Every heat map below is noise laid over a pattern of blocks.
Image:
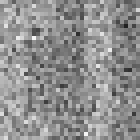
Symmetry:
top and bottom mirror each other
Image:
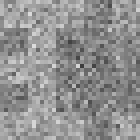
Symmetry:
top and bottom mirror each other
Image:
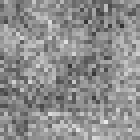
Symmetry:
mirrored about the diagonal from the top left
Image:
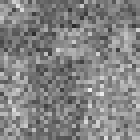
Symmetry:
no symmetry
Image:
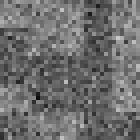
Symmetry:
no symmetry
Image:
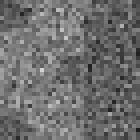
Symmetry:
top and bottom mirror each other
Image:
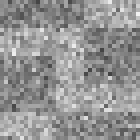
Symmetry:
the same after a half turn
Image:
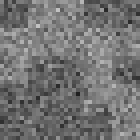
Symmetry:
no symmetry
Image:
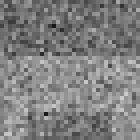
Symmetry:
left and right mirror each other
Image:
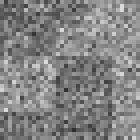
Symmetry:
no symmetry
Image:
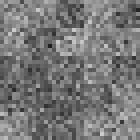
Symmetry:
mirrored about the diagonal from the bottom left
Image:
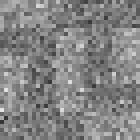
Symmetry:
the same after a half turn
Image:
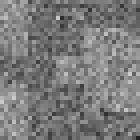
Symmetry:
top and bottom mirror each other
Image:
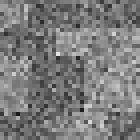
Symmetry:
no symmetry
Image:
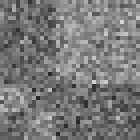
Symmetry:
mirrored about the diagonal from the bottom left
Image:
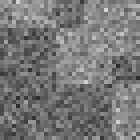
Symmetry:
mirrored about the diagonal from the bottom left
